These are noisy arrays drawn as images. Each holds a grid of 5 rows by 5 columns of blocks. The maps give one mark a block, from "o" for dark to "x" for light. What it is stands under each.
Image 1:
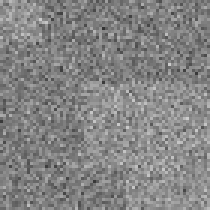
x o o o o
o o o o o
o o x x x
o o x x x
o o o x x
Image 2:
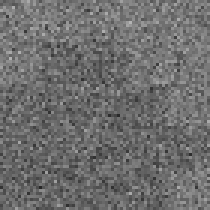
x x x x x
x o o x x
o o o o x
o o o o o
o o o o x
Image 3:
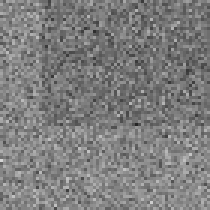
x o o o o
x o o o o
x o o o o
x x x x x
x x x x x
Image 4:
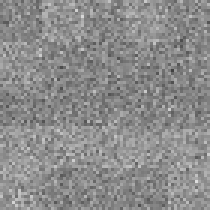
o x o x o
x o o o o
o o o o o
x x x x x
x o o o x
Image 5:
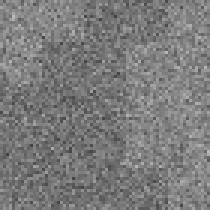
x x o o x
x o o x x
o o o x x
o o o x x
o o o o x
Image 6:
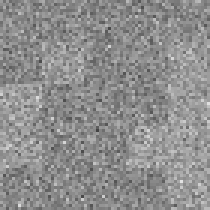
o o o o o
o x o o x
x o o o x
x o o x x
o o o o x
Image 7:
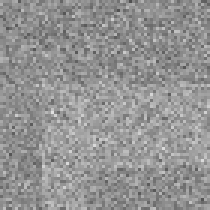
o o o o o
o o o o o
o x x x x
o x x x x
o x o o o
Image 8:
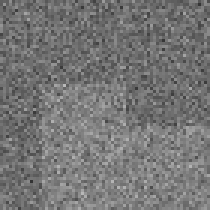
o o o o o
o o o o o
o x x o o
o x x x x
o x x x x
